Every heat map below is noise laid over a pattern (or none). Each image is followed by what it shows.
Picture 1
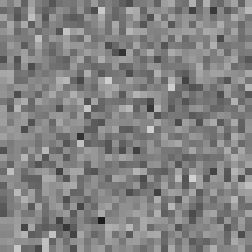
only noise
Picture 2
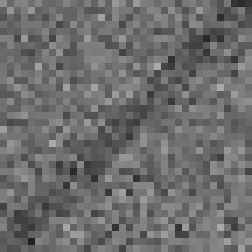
a diagonal band
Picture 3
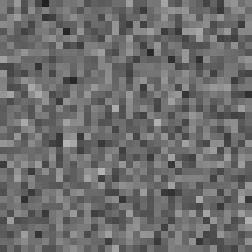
only noise
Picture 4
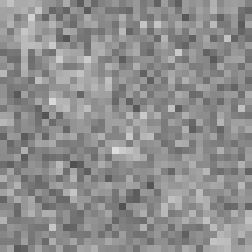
blocks along the diagonal
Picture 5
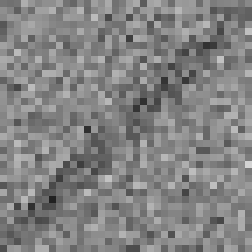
a diagonal band
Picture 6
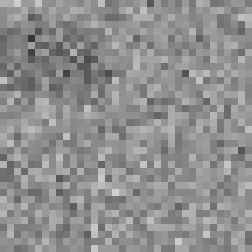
one block
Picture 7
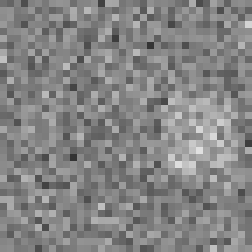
one block
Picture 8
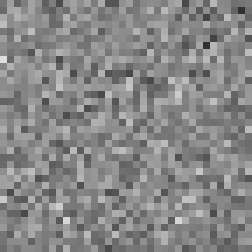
only noise
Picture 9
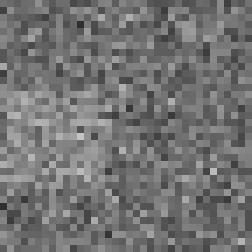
one block
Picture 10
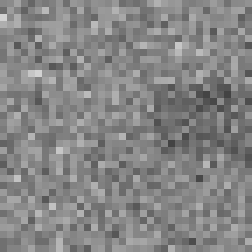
one block
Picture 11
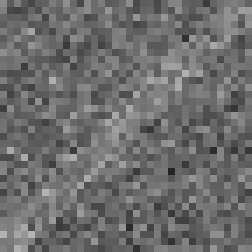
a diagonal band
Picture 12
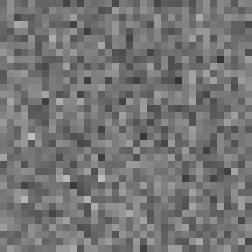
only noise
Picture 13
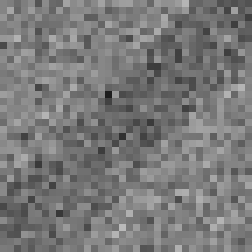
a diagonal band
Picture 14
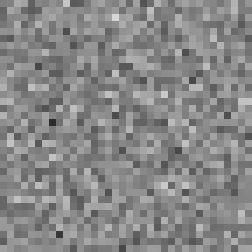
only noise
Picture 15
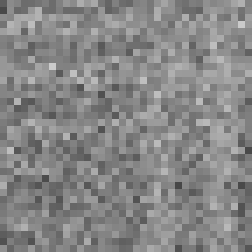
bands of rows crossing bands of columns
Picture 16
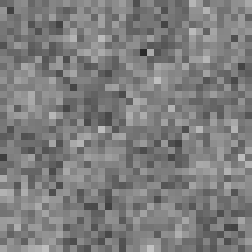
a checkerboard
